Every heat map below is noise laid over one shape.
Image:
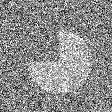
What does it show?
light disc with a wedge cut out
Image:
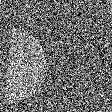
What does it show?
light half disc
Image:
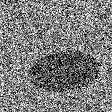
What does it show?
dark ellipse
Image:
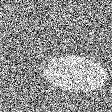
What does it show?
light ellipse
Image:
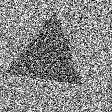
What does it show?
dark triangle
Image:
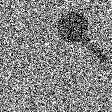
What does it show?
dark lollipop
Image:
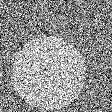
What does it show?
light disc
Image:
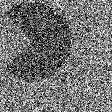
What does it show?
dark disc with a wedge cut out
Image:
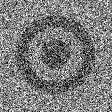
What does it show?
dark bullseye
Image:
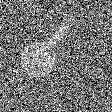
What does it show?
light lollipop
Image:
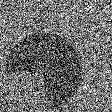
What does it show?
dark disc with a wedge cut out
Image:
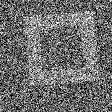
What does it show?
light square frame
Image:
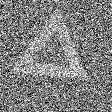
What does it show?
light triangle frame
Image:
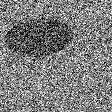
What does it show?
dark ellipse
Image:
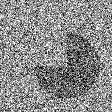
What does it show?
dark disc with a wedge cut out
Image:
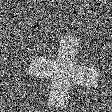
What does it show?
light cross
